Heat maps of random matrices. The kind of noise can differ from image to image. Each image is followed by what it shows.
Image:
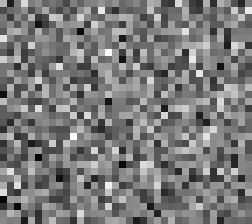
independent entries
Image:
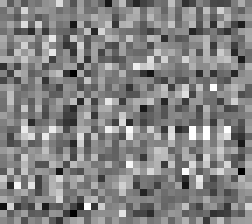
low rank plus noise
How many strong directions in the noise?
three or four
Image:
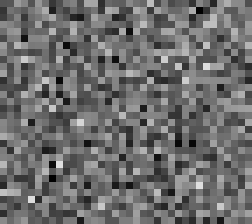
independent entries
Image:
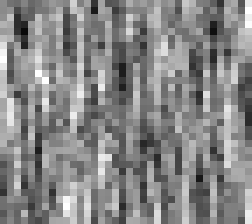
streaked along the columns
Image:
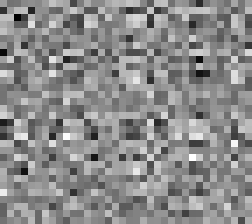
low rank plus noise
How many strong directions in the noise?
one
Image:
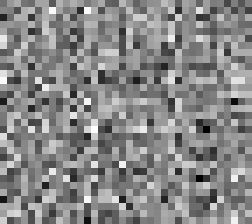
low rank plus noise
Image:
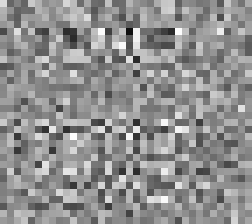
low rank plus noise
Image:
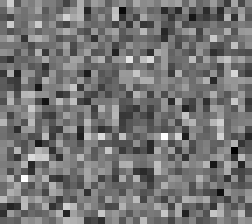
low rank plus noise
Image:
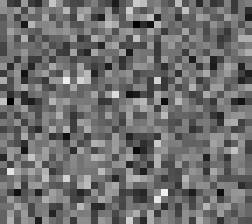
low rank plus noise
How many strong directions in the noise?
five to eight
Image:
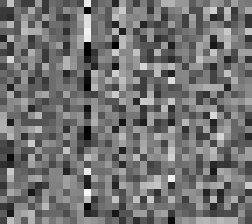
columns of uneven size
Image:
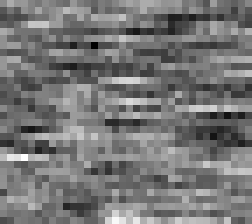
streaked along the rows
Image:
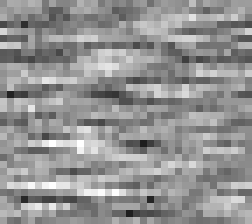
streaked along the rows
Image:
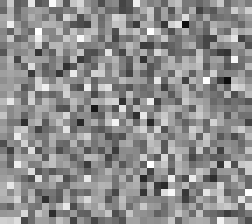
independent entries
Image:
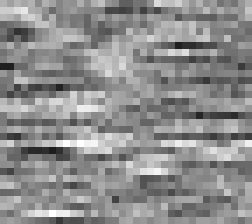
streaked along the rows
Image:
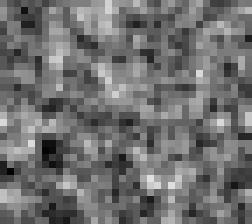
blotchy
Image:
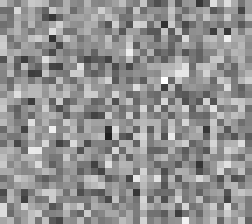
low rank plus noise
